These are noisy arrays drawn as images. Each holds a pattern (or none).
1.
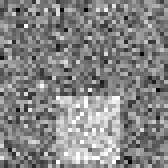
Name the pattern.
one block
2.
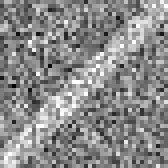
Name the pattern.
a diagonal band
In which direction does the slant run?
bottom left to top right
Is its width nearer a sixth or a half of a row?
a sixth
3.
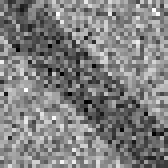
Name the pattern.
a diagonal band
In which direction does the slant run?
top left to bottom right
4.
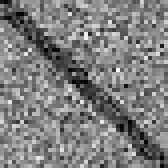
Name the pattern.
a diagonal band
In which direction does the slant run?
top left to bottom right
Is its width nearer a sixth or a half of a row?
a sixth
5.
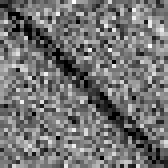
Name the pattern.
a diagonal band
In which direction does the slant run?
top left to bottom right
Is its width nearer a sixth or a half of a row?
a sixth
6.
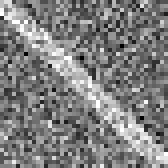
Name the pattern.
a diagonal band
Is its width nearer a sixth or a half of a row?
a sixth
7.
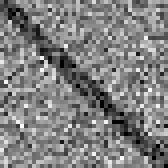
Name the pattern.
a diagonal band
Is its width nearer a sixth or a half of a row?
a sixth
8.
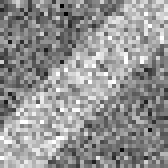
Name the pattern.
a diagonal band
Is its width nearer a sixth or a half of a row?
a half
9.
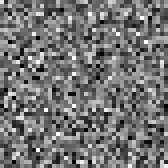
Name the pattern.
only noise
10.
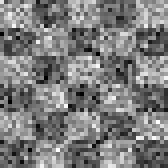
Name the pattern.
a checkerboard
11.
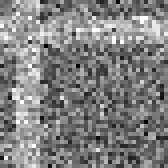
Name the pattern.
bands of rows crossing bands of columns
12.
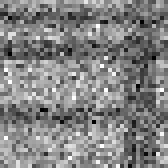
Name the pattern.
bands of rows crossing bands of columns
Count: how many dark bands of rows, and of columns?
3 and 1
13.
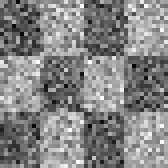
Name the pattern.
a checkerboard
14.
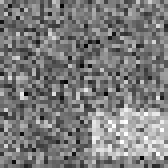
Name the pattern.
one block
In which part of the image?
bottom right
